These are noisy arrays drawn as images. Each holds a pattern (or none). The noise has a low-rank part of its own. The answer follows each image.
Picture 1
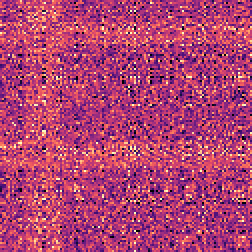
bands of rows crossing bands of columns
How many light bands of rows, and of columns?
2 and 1
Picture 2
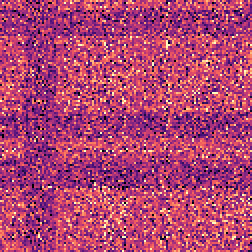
bands of rows crossing bands of columns
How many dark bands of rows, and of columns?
3 and 1
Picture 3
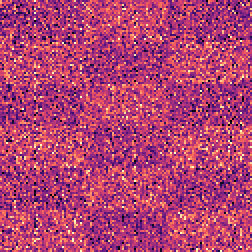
a checkerboard
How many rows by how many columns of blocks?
6 by 3
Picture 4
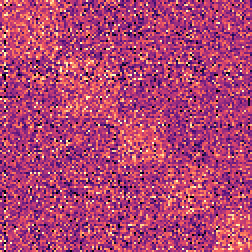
blocks along the diagonal
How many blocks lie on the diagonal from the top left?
5
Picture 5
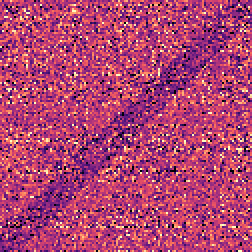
a diagonal band
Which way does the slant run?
bottom left to top right
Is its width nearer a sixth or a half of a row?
a sixth
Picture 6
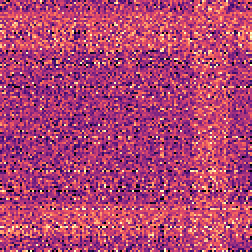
bands of rows crossing bands of columns
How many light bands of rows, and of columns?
2 and 1
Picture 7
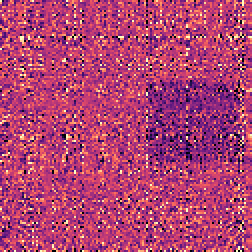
one block
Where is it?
middle right
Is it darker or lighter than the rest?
darker
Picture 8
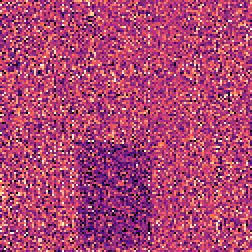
one block
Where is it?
bottom middle
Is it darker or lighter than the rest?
darker
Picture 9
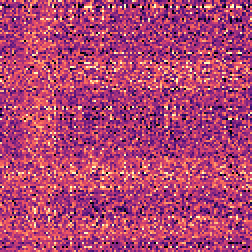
bands of rows crossing bands of columns
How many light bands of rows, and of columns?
3 and 1
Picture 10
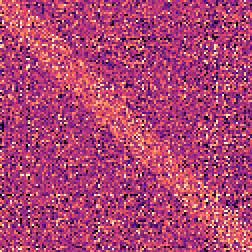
a diagonal band
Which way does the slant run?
top left to bottom right
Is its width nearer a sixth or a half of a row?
a sixth
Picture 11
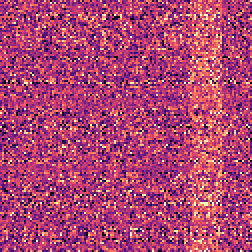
one band of columns
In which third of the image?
right
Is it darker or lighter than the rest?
lighter
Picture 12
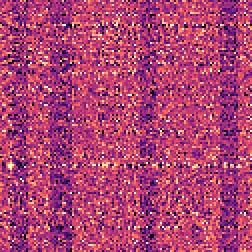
bands of columns
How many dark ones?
4
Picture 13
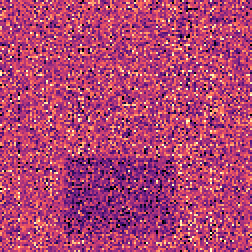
one block
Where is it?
bottom middle
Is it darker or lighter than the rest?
darker
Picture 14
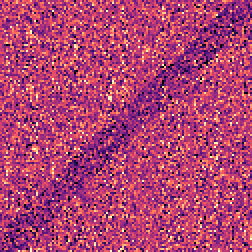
a diagonal band
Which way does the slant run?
bottom left to top right
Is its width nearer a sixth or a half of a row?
a sixth
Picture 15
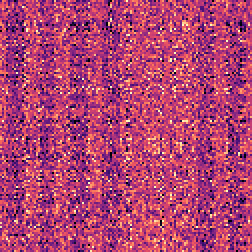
bands of columns
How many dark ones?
6
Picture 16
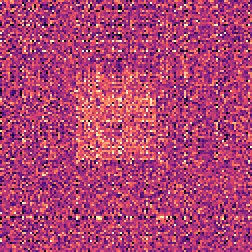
one block
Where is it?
centre
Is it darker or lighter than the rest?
lighter
